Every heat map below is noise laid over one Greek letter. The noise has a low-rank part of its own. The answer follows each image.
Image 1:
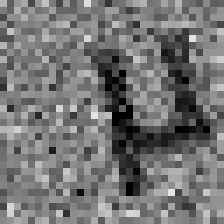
mu
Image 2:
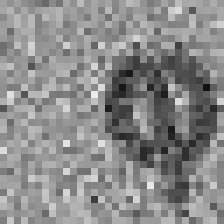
phi
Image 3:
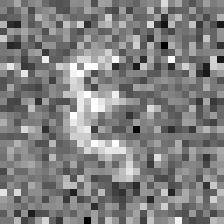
xi
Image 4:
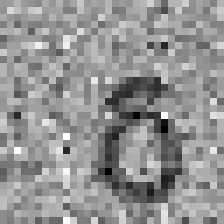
delta
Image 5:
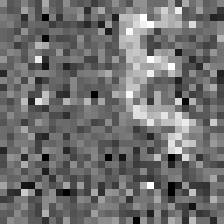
xi
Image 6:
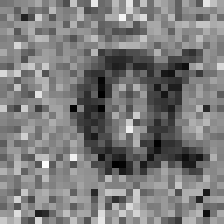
alpha
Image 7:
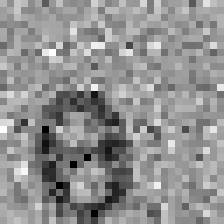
theta
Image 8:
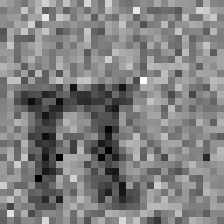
pi
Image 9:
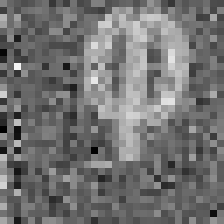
phi
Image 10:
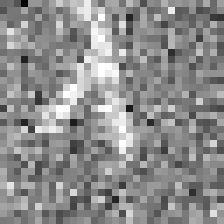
lambda
